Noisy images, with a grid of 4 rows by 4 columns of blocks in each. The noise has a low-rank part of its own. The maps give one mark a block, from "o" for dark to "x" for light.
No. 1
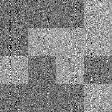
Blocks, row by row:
o o o x
o x x x
x o x o
o o o x
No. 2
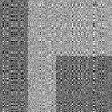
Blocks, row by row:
o x x x
o x x x
o x o o
o x o o
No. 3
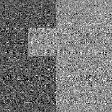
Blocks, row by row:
o o x x
o x x x
o o x x
o o x x
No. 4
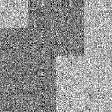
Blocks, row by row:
x o o x
o o o x
o o x x
o o x x
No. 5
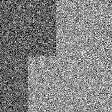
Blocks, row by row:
o o x x
o o x x
o x x x
o x x x
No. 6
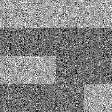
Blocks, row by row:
x x x x
o o o o
x x o o
o o o x
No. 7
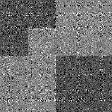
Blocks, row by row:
o o x x
o x x x
x x o o
x x o o
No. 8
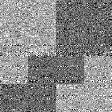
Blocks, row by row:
x x o o
x x o o
x o o x
o o x x
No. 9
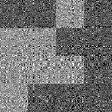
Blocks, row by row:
o o x o
x x o o
x x x o
x o o o
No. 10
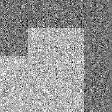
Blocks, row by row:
o o o o
o x x o
x x x o
x x x o
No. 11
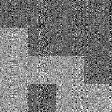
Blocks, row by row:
o o o o
x o o o
x x x o
x o x x
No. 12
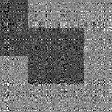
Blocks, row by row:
o x x x
o o o x
x o o x
x x x x
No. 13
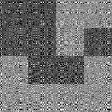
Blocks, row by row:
o o x x
o o x o
x o o x
x x x x
